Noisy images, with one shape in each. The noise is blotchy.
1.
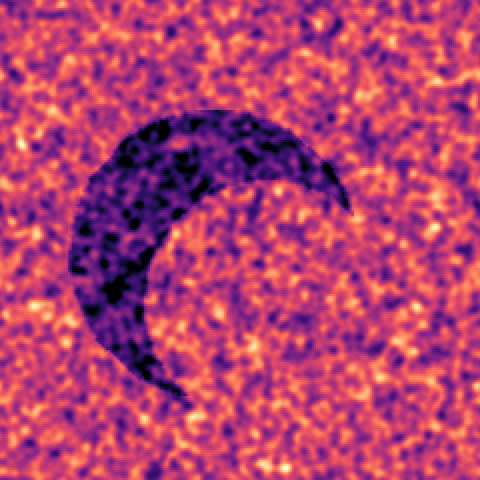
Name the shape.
crescent
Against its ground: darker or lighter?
darker
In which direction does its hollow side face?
down and right
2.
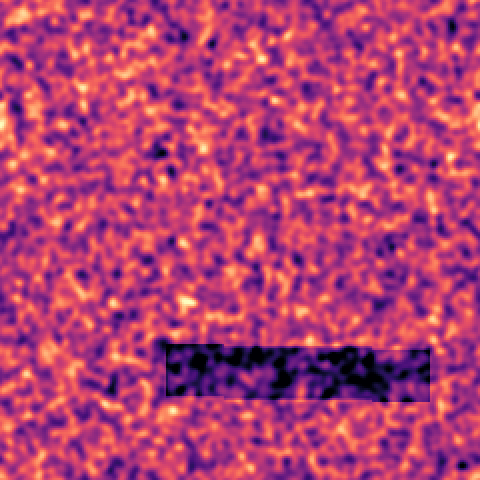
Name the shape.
bar
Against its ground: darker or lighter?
darker
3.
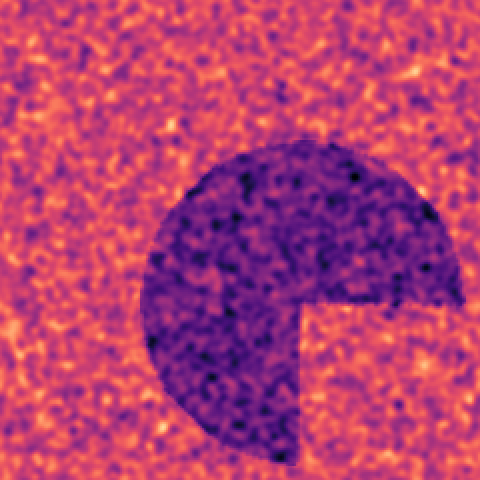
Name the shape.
disc with a wedge cut out
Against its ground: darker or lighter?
darker
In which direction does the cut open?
down and right
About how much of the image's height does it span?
two thirds
